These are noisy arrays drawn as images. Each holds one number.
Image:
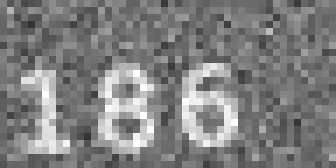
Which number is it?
186
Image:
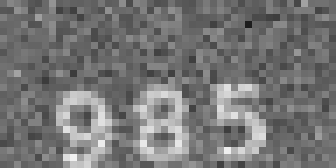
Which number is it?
985
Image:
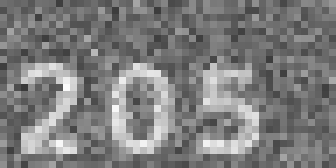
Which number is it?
205
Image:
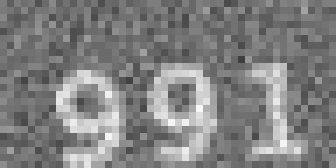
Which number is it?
991
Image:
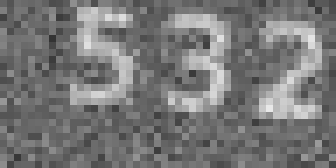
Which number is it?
532
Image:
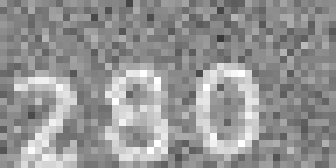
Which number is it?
280
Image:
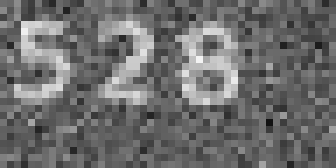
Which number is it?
528
